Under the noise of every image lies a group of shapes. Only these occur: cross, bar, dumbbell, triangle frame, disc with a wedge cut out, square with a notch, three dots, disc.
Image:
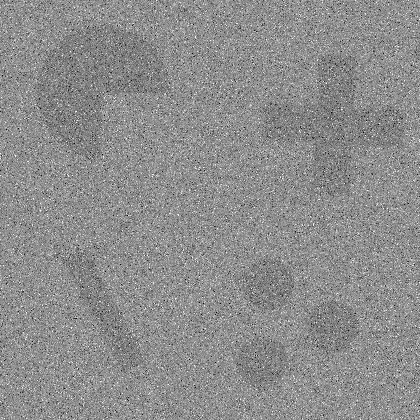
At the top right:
cross
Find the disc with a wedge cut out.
top left
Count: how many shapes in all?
4
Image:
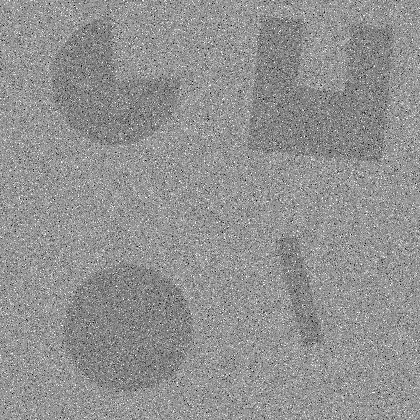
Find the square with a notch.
top right
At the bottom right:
bar
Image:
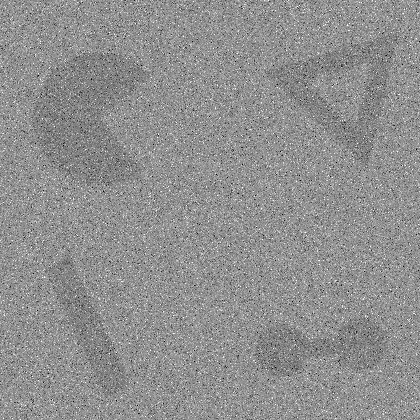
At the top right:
triangle frame
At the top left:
disc with a wedge cut out
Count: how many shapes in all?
4
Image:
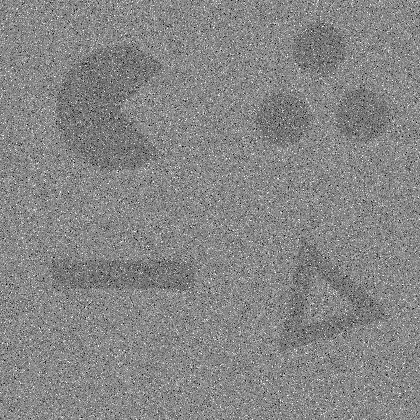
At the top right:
three dots
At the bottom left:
bar
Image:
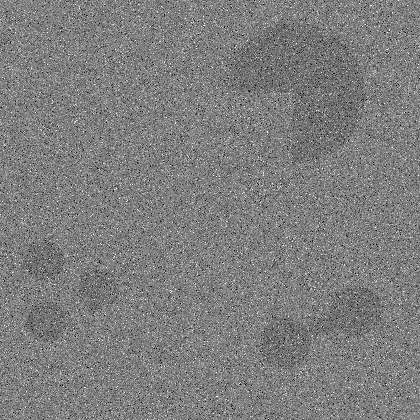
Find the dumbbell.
bottom right
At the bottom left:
three dots
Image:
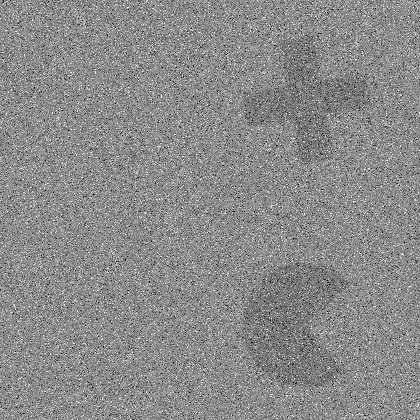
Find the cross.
top right
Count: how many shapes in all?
2
